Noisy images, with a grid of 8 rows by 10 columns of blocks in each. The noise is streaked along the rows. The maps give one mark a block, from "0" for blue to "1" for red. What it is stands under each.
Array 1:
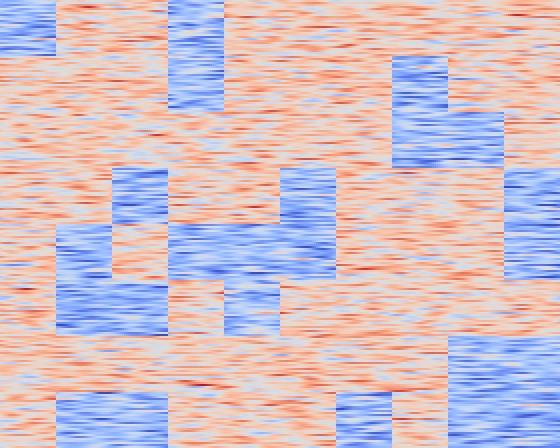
0 1 1 0 1 1 1 1 1 1
1 1 1 0 1 1 1 0 1 1
1 1 1 1 1 1 1 0 0 1
1 1 0 1 1 0 1 1 1 0
1 0 1 0 0 0 1 1 1 0
1 0 0 1 0 1 1 1 1 1
1 1 1 1 1 1 1 1 0 0
1 0 0 1 1 1 0 1 0 0
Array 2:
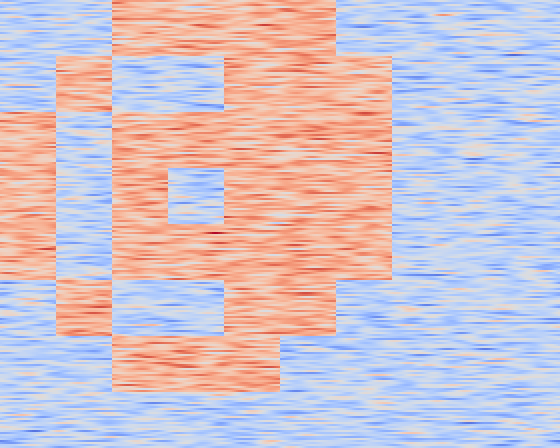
0 0 1 1 1 1 0 0 0 0
0 1 0 0 1 1 1 0 0 0
1 0 1 1 1 1 1 0 0 0
1 0 1 0 1 1 1 0 0 0
1 0 1 1 1 1 1 0 0 0
0 1 0 0 1 1 0 0 0 0
0 0 1 1 1 0 0 0 0 0
0 0 0 0 0 0 0 0 0 0
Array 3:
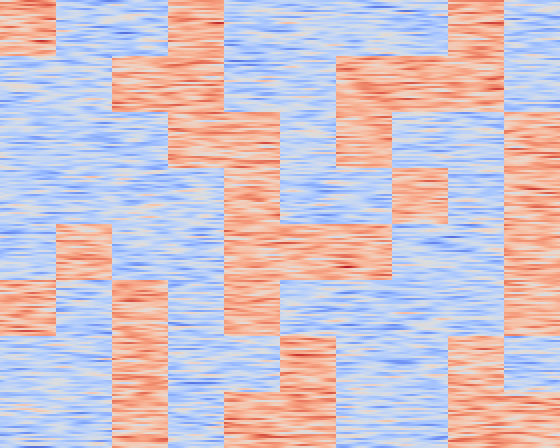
1 0 0 1 0 0 0 0 1 0
0 0 1 1 0 0 1 1 1 0
0 0 0 1 1 0 1 0 0 1
0 0 0 0 1 0 0 1 0 1
0 1 0 0 1 1 1 0 0 1
1 0 1 0 1 0 0 0 0 1
0 0 1 0 0 1 0 0 1 0
0 0 1 0 1 1 0 0 1 1
